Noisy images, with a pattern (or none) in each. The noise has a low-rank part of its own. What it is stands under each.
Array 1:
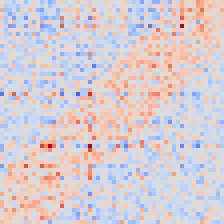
a diagonal band
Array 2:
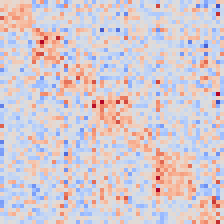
blocks along the diagonal
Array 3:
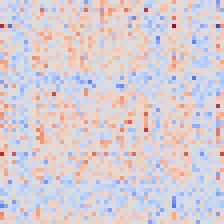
bands of rows crossing bands of columns
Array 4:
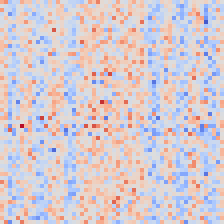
bands of columns
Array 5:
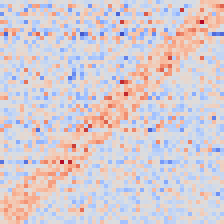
a diagonal band
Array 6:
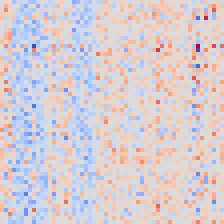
bands of columns
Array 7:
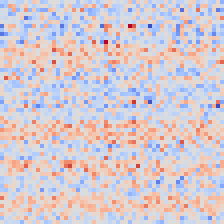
bands of rows
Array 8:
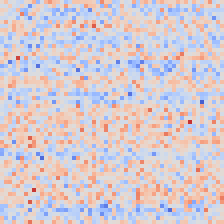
bands of rows
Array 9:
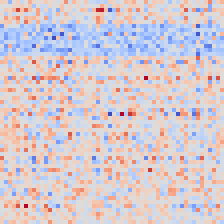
one band of rows
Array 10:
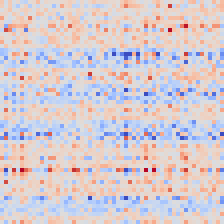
bands of rows
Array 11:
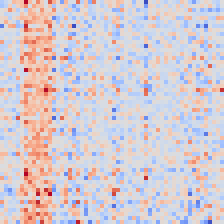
one band of columns
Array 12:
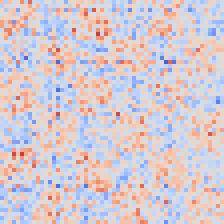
a checkerboard
